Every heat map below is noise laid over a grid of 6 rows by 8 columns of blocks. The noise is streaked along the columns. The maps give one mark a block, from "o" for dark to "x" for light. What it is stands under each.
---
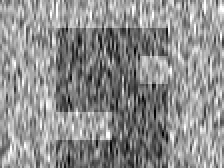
x x x x x x x x
x x o o o o x x
x x o o o x x x
x x o o o o x x
x x x x o o x x
x x o o o o x x
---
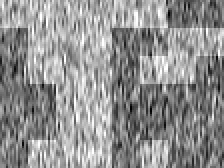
x x x x x x o o
o x x x o o x x
o x x x o x x o
o o x x o o o o
o o x x o o o o
o x x x o x o o
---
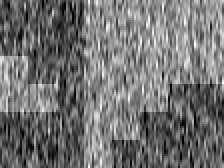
o o o x x x x x
o o o x x x x x
x o o x x x x x
x x o x x x o o
o o o x x o o o
o o o x o o o o
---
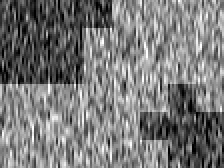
o o o o x x x x
o o o x x x x x
o o o x x x x x
x x x x x x o x
x x x x x o o o
x x x x x x o o
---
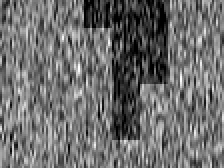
x x x o o o x x
x x x x o o x x
x x x x o o x x
x x x x o x x x
x x x x o x x x
x x x x x x x x
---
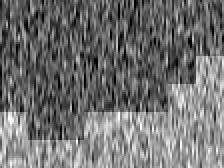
o o o o o o o o
o o o o o o o o
o o o o o o o x
o o o o o o x x
x o o x x x x x
x x x x x x x x
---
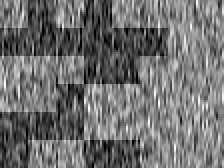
x o x o x x x x
o o o o o o x x
x x x o o x x x
x x o x x x x x
o o o x x x x x
o x x o o x x x
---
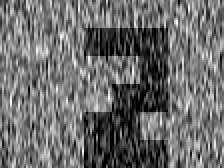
x x x x x x x x
x x x o o o x x
x x x x x o x x
x x x x o o x x
x x x o o x x x
x x x o o o x x
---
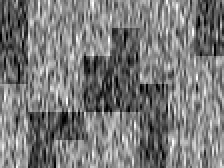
o x x x x x x o
o x x x o x x o
o x x o o x x x
x x x o o o x x
x o o x x o x x
x o x x x o x x
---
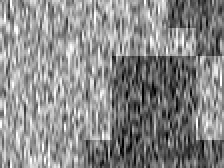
x x x x x x o o
x x x x x x x o
x x x x o o o x
x x x x o o o x
x x x x o o o x
x x x o o o o o
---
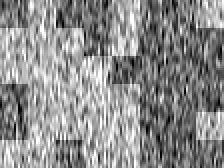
o x o o x o o x
x x x o x o o o
x x x x o o o o
o x x x x o o o
o x x x x o o x
x x o x x o o o
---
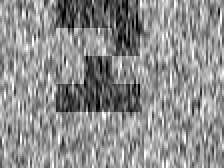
x x o o o x x x
x x x x o x x x
x x x o x x x x
x x o o o x x x
x x x x x x x x
x x x x x x x x
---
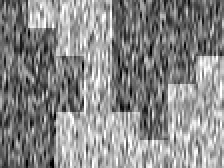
o x x x o o o o
o o x x o o o o
o o o x o o o x
o o o x o o x x
o o x x x o x x
o o x x x x x x
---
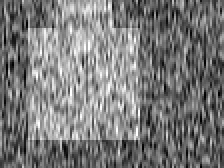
o o x x o o o o
o x x x x o o o
o x x x x o o o
o x x x x o o o
o x x x x o o o
o o o o o o o o
